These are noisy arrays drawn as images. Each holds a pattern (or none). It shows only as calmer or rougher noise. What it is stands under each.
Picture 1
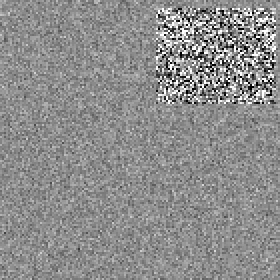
one block
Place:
top right
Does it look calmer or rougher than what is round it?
rougher
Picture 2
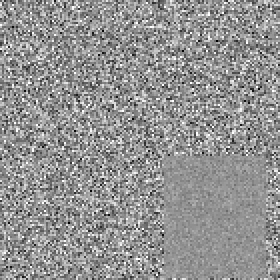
one block
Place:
bottom right
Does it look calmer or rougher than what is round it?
calmer
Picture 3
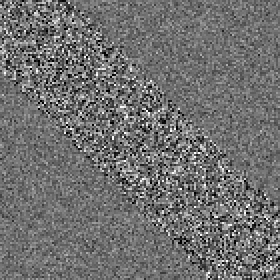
a diagonal band
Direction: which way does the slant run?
top left to bottom right
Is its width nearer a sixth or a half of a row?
a half
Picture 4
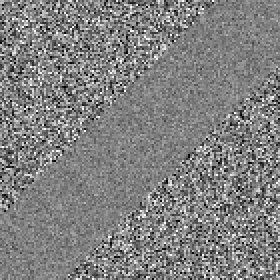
a diagonal band
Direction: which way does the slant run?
bottom left to top right
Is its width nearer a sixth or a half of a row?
a half
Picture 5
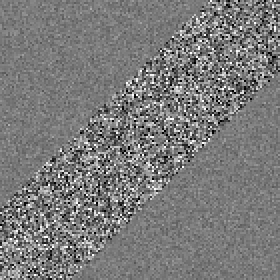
a diagonal band
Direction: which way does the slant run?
bottom left to top right
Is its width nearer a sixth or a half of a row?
a half
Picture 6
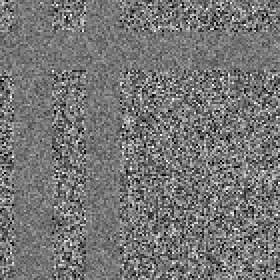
bands of rows crossing bands of columns
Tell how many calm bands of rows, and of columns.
1 and 2
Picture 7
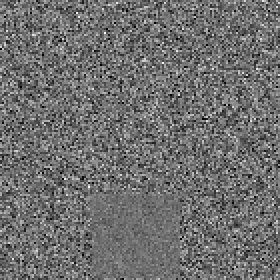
one block
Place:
bottom middle
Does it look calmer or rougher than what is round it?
calmer
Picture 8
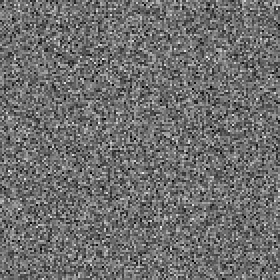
only noise
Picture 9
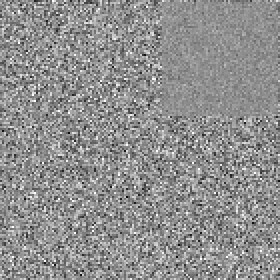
one block
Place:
top right
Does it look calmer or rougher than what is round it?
calmer
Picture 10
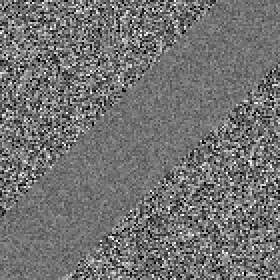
a diagonal band
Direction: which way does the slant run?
bottom left to top right
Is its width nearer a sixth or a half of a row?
a half
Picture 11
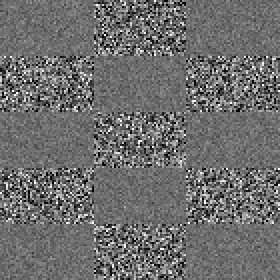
a checkerboard
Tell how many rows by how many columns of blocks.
5 by 3
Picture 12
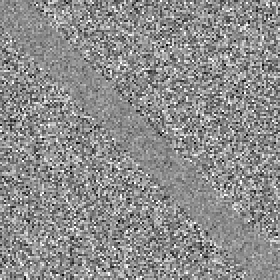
a diagonal band
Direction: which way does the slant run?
top left to bottom right
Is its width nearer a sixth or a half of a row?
a sixth
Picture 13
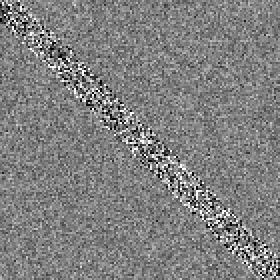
a diagonal band
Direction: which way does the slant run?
top left to bottom right
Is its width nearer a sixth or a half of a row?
a sixth
